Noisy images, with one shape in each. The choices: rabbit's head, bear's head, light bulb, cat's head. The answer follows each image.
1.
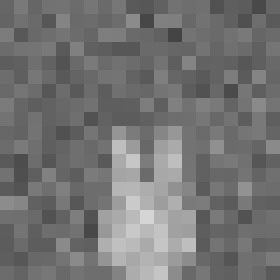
rabbit's head
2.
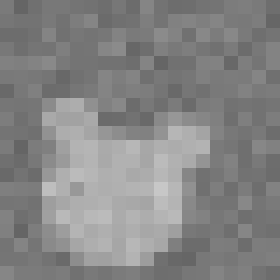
bear's head
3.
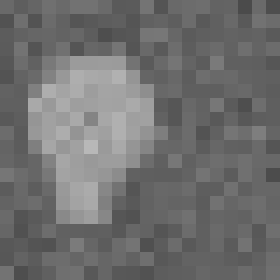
light bulb
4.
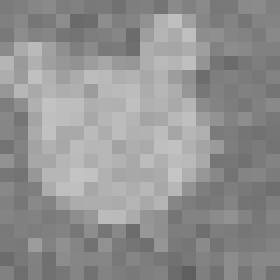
bear's head
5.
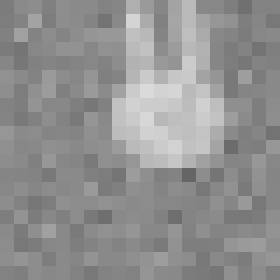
rabbit's head
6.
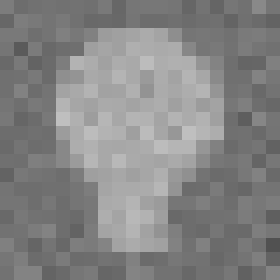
light bulb
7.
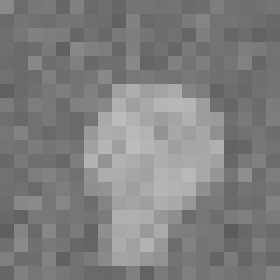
light bulb
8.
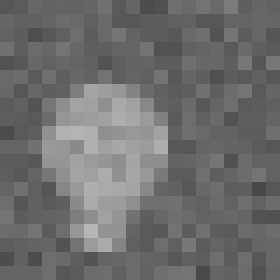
light bulb
